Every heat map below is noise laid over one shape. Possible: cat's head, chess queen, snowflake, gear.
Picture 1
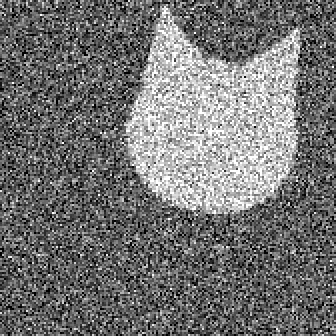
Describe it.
light cat's head
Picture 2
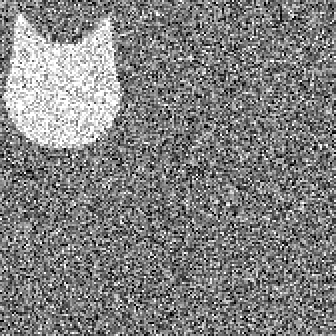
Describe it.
light cat's head, top left
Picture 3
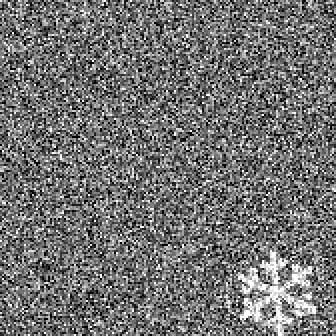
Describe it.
light snowflake, bottom right
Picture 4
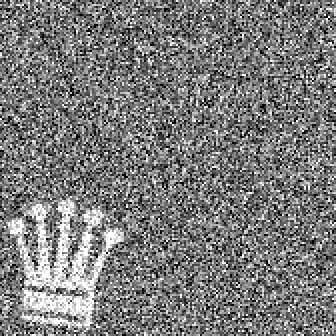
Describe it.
light chess queen, bottom left
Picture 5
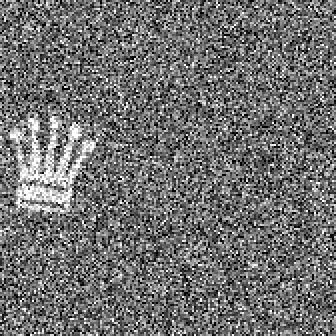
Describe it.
light chess queen, middle left
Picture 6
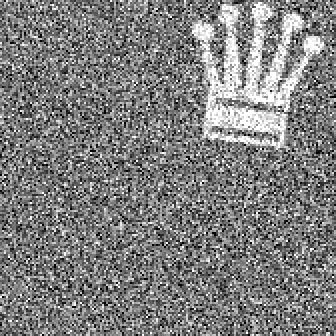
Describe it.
light chess queen, top right
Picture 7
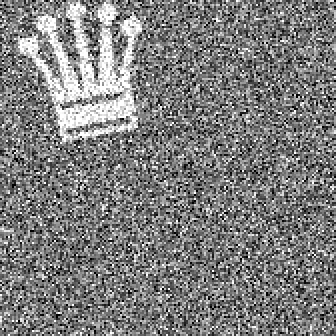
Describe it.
light chess queen, top left
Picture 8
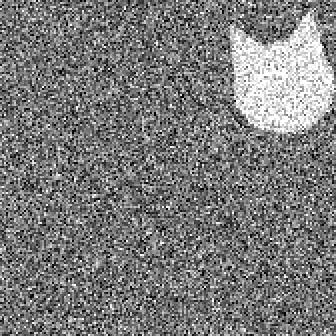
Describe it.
light cat's head, top right
